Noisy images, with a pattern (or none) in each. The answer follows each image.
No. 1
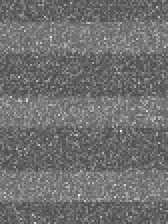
horizontal stripes
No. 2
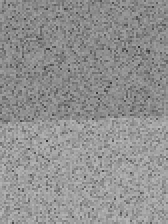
a sharp edge
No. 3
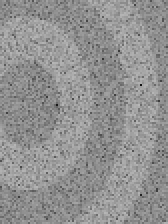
rings round one point
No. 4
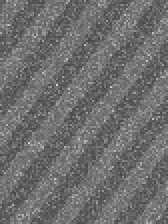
diagonal stripes
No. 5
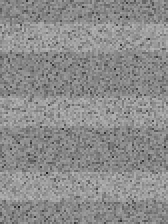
horizontal stripes
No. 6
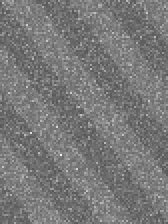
diagonal stripes
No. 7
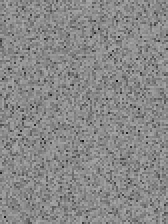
only noise
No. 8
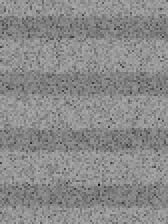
horizontal stripes
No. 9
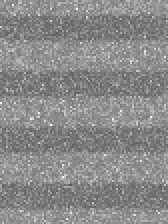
horizontal stripes
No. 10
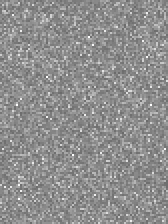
only noise
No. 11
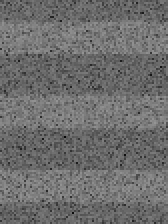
horizontal stripes
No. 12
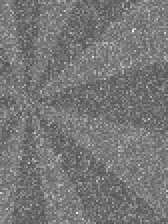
spokes from one point
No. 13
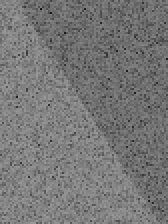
a sharp edge
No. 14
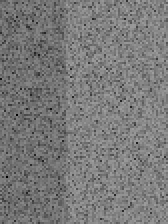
a sharp edge
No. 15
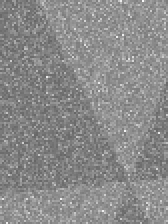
spokes from one point
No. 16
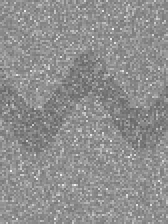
a wavy band
